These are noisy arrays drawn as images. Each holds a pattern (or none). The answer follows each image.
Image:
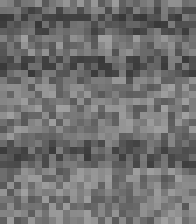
bands of rows
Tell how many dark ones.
3
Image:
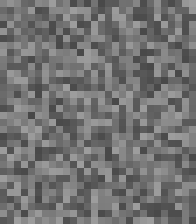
only noise
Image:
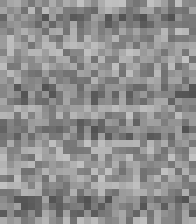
bands of rows
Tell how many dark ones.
4
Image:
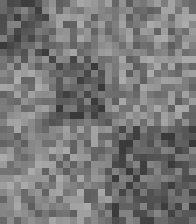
blocks along the diagonal
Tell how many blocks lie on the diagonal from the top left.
3
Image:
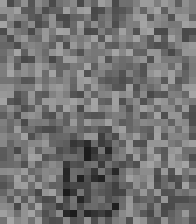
one block
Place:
bottom middle
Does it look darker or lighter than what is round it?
darker
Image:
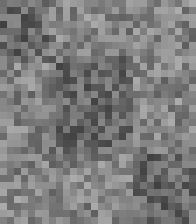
blocks along the diagonal
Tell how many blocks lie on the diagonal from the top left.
3
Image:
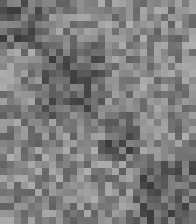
blocks along the diagonal
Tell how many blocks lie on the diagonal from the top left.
4
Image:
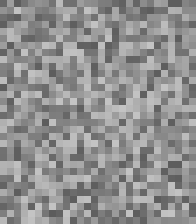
only noise
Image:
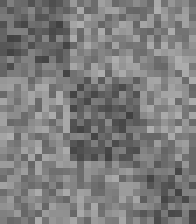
blocks along the diagonal
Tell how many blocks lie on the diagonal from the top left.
3
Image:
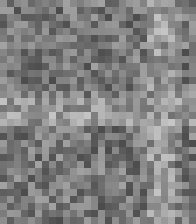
bands of rows crossing bands of columns
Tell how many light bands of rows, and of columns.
1 and 1
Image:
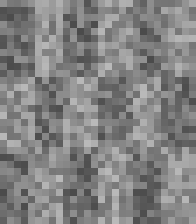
a checkerboard
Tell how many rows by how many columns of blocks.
3 by 6
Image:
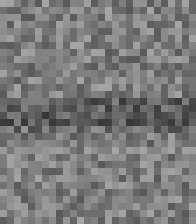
one band of rows
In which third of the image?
middle
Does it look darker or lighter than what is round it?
darker
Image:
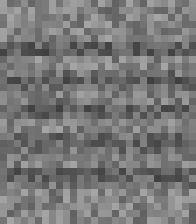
bands of rows
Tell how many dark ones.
5
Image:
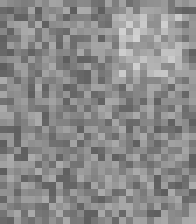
one block
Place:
top right
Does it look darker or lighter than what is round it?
lighter
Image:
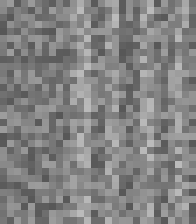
bands of columns
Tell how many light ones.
4
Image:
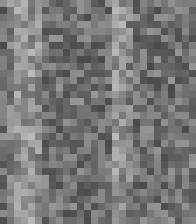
bands of columns
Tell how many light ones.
2
